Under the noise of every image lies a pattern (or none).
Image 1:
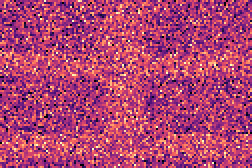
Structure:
bands of rows crossing bands of columns
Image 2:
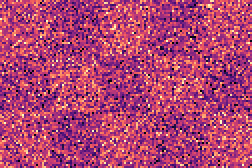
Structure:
a checkerboard
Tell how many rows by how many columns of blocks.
3 by 5
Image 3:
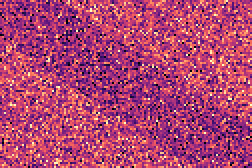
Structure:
a diagonal band
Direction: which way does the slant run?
top left to bottom right
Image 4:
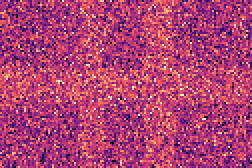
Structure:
bands of rows crossing bands of columns
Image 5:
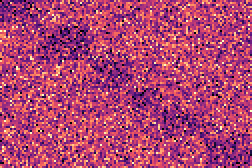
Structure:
blocks along the diagonal
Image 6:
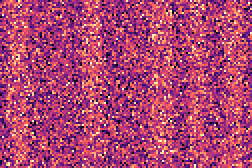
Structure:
bands of columns
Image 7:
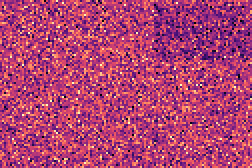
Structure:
one block
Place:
top right
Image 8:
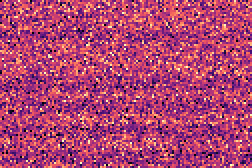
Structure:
bands of rows
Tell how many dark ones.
5
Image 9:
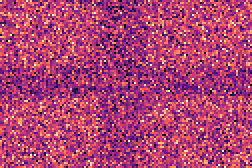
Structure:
bands of rows crossing bands of columns
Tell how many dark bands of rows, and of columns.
1 and 1
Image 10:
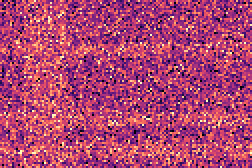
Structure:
bands of rows crossing bands of columns
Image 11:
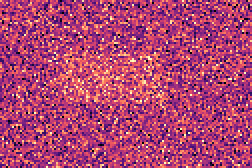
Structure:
one block
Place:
centre
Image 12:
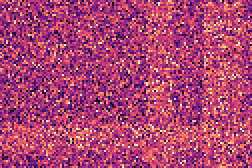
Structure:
bands of rows crossing bands of columns
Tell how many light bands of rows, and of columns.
1 and 2
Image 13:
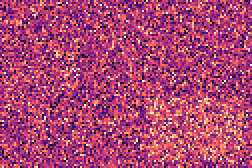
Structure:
one block
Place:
bottom right
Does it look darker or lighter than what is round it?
lighter
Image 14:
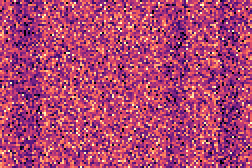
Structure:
bands of columns
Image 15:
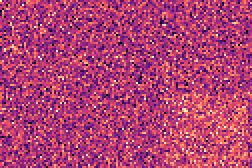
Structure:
one block
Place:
bottom right
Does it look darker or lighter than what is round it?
lighter
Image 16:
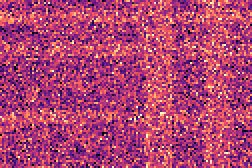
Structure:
bands of rows crossing bands of columns
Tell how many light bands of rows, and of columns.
3 and 2
